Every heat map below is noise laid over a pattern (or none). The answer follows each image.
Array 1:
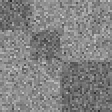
blocks along the diagonal
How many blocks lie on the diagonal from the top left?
3
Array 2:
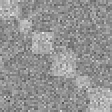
blocks along the diagonal
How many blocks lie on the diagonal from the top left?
6
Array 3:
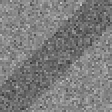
a diagonal band
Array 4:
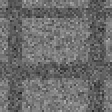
bands of rows crossing bands of columns
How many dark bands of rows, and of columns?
2 and 2
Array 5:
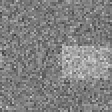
one block
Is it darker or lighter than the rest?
lighter
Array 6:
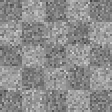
a checkerboard
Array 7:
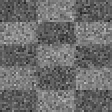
a checkerboard
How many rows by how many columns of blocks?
5 by 3
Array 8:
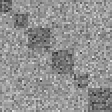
blocks along the diagonal
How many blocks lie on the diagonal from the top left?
6
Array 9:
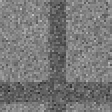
bands of rows crossing bands of columns
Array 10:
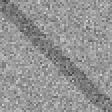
a diagonal band
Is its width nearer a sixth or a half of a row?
a sixth
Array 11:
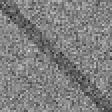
a diagonal band
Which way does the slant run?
top left to bottom right
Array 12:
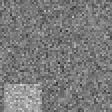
one block
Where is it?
bottom left
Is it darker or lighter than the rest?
lighter
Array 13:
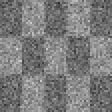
a checkerboard
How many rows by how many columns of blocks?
3 by 5
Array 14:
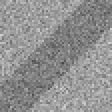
a diagonal band
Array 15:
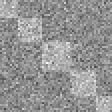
blocks along the diagonal
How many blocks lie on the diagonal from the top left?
5
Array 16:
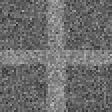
bands of rows crossing bands of columns
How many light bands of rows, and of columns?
1 and 1
